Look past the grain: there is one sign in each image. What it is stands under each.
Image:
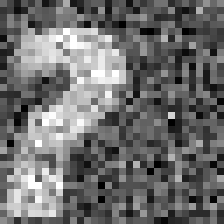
question mark
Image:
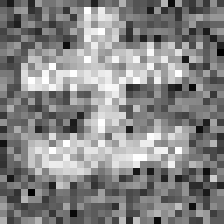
plus-minus sign
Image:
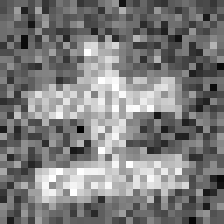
plus-minus sign
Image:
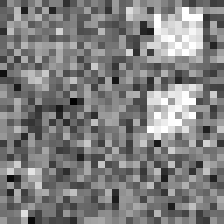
colon
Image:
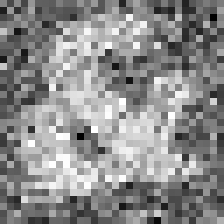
ampersand
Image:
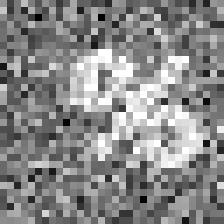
percent sign
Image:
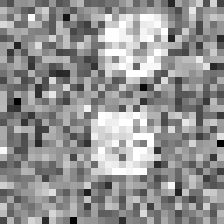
colon
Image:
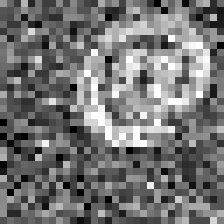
at sign
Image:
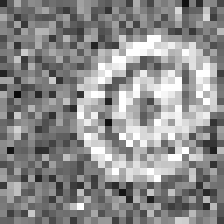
at sign
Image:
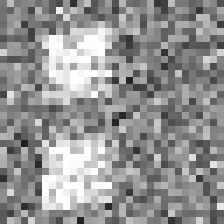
colon
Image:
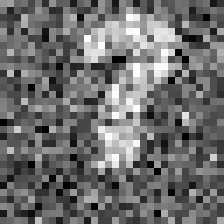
question mark
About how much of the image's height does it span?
two thirds
